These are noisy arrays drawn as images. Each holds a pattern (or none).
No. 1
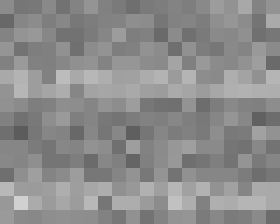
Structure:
bands of rows
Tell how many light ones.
2
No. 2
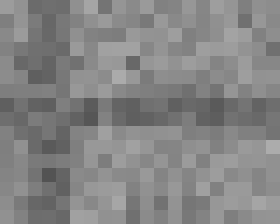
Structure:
bands of rows crossing bands of columns
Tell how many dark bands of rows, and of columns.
1 and 1
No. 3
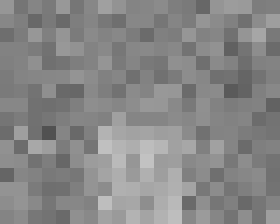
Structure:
one block
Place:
bottom middle
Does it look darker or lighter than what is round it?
lighter
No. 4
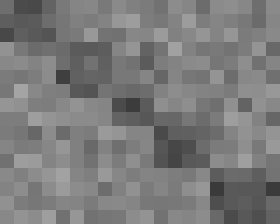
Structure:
blocks along the diagonal
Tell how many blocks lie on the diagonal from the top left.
5
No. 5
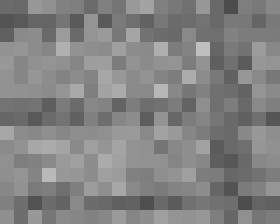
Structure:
bands of rows crossing bands of columns
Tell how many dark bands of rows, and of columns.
3 and 1
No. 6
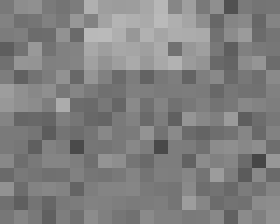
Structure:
one block
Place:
top middle
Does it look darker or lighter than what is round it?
lighter
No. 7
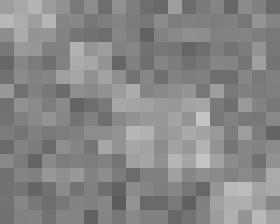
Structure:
blocks along the diagonal
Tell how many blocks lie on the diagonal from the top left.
4
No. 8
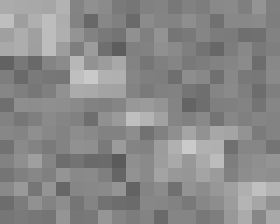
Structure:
blocks along the diagonal
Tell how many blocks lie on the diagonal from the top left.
5
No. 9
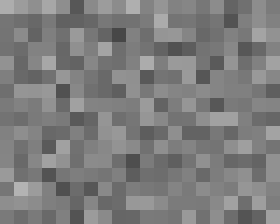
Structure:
only noise
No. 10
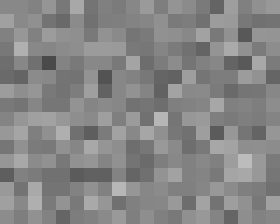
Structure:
only noise
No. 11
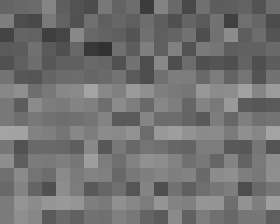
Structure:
bands of rows
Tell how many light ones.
4
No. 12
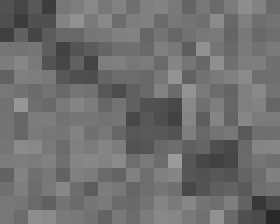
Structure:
blocks along the diagonal
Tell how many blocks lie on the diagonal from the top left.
6
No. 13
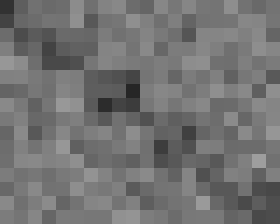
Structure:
blocks along the diagonal
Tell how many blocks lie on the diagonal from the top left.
6
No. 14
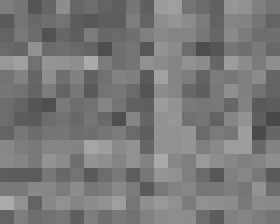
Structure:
bands of rows crossing bands of columns
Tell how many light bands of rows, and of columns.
3 and 2
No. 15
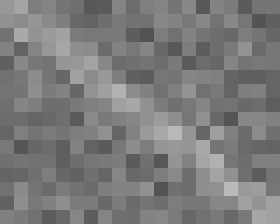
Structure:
a diagonal band
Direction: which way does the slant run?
top left to bottom right
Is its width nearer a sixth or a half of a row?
a sixth
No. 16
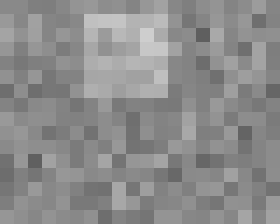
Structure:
one block
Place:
top middle
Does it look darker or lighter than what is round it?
lighter
